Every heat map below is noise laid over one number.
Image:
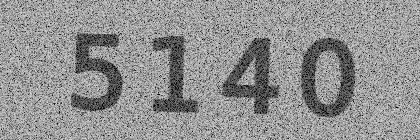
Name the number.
5140
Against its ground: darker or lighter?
darker
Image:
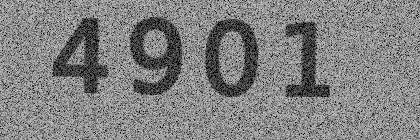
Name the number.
4901
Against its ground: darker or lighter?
darker
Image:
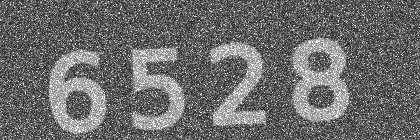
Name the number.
6528
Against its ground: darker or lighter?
lighter
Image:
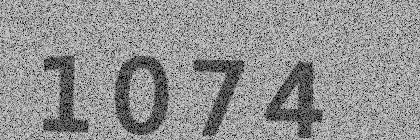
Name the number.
1074
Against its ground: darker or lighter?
darker
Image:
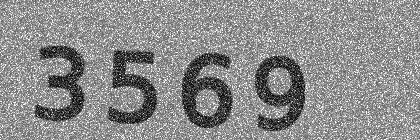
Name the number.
3569
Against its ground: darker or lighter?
darker
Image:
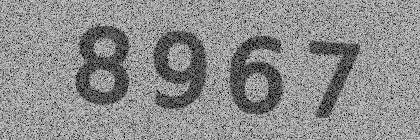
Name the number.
8967
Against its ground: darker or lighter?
darker
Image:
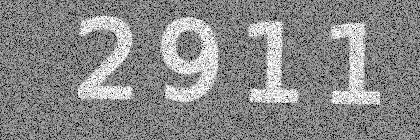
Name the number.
2911
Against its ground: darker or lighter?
lighter
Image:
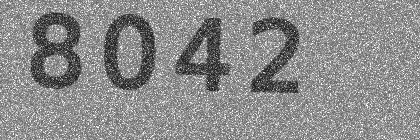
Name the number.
8042
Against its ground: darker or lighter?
darker
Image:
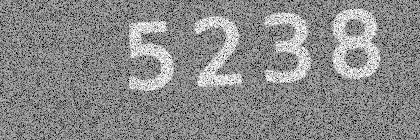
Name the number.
5238
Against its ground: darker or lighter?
lighter
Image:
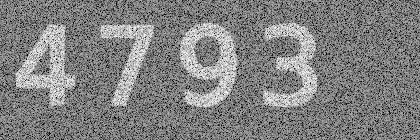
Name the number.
4793
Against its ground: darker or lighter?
lighter
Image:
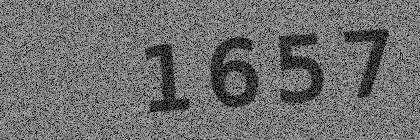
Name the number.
1657
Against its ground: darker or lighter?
darker
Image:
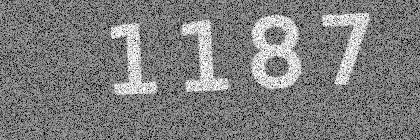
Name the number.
1187
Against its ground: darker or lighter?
lighter
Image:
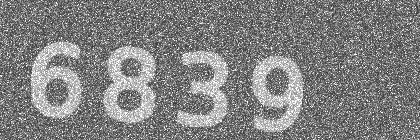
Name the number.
6839
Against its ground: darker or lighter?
lighter
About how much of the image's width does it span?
two thirds
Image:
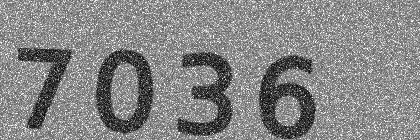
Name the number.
7036
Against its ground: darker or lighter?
darker
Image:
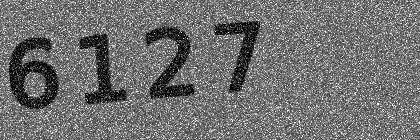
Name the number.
6127
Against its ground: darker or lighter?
darker
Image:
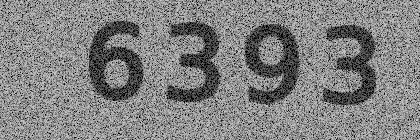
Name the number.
6393
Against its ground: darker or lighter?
darker
